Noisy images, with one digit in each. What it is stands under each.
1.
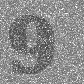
9
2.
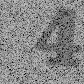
4
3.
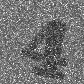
4
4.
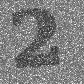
2
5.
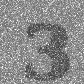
3
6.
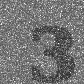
3
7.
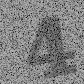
4
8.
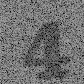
4
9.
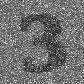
3
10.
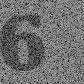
6
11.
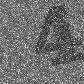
4
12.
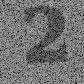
2
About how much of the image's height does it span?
two thirds
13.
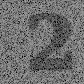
2
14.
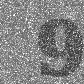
9
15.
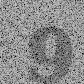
9
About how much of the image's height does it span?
two thirds
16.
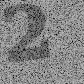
2
